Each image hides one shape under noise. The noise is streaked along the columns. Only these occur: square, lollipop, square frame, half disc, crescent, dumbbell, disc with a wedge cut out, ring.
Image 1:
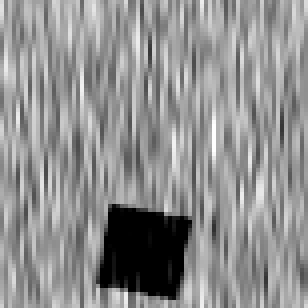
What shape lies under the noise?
square
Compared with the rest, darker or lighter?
darker
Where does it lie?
bottom middle
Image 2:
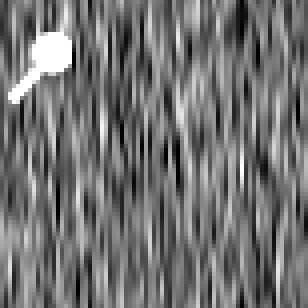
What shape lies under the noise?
lollipop
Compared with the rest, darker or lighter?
lighter
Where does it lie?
top left
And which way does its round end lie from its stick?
up and right
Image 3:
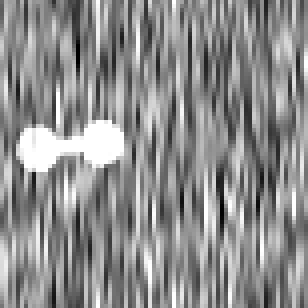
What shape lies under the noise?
dumbbell
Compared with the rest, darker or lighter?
lighter
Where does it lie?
middle left
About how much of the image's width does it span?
a third
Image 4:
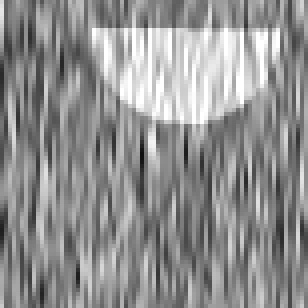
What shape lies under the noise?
half disc
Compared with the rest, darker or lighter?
lighter
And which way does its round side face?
down
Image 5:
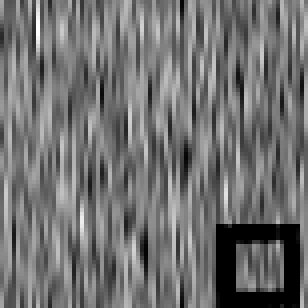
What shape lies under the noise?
square frame
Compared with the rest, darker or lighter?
darker
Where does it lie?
bottom right
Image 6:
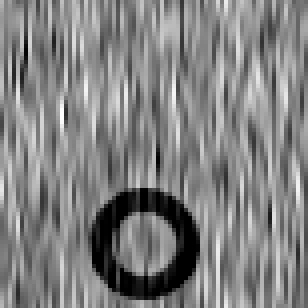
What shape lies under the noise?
ring
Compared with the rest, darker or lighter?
darker
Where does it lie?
bottom middle
